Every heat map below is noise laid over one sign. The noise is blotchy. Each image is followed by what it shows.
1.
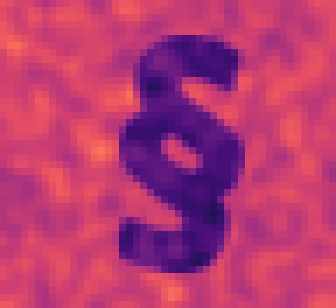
dark section sign
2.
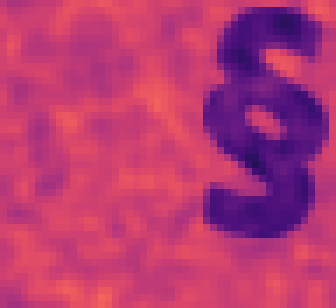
dark section sign
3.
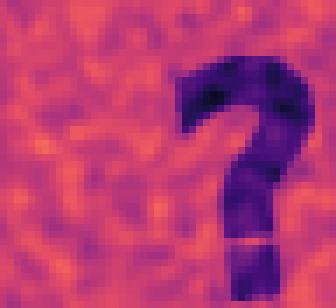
dark question mark
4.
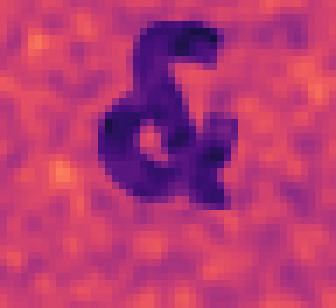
dark ampersand
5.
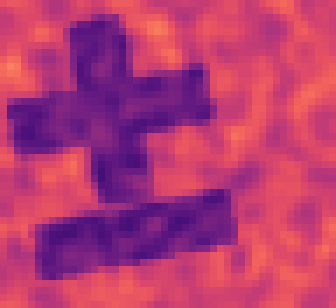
dark plus-minus sign
